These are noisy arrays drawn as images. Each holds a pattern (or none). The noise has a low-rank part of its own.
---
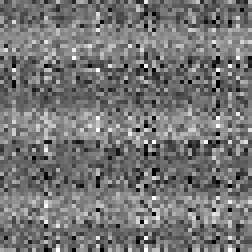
horizontal stripes
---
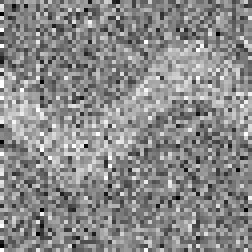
a wavy band
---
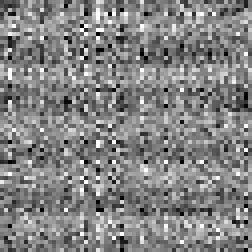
horizontal stripes
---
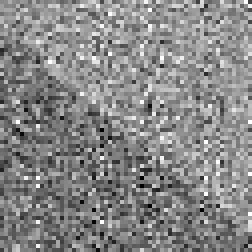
a sharp edge
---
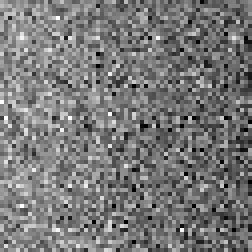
a smooth slope
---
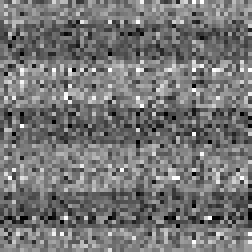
horizontal stripes
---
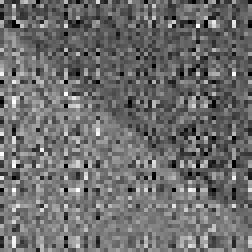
a sharp edge
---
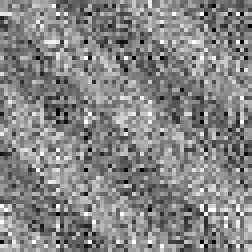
diagonal stripes
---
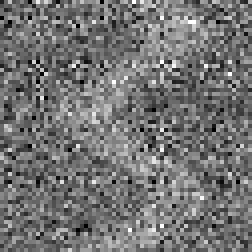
a wavy band
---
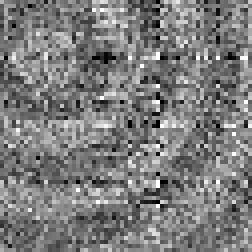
rings round one point
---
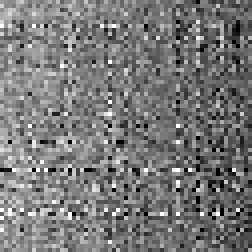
a smooth slope
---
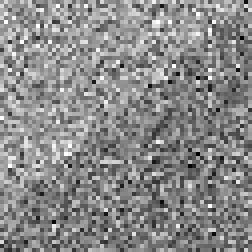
a sharp edge
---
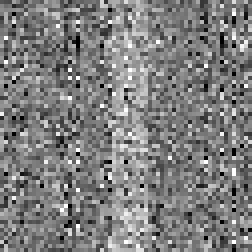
one vertical stripe
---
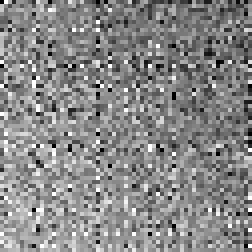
a smooth slope
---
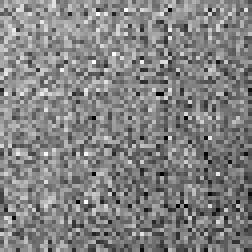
a smooth slope
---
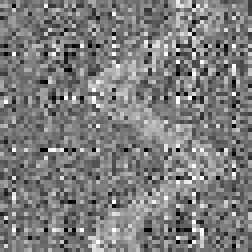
a wavy band
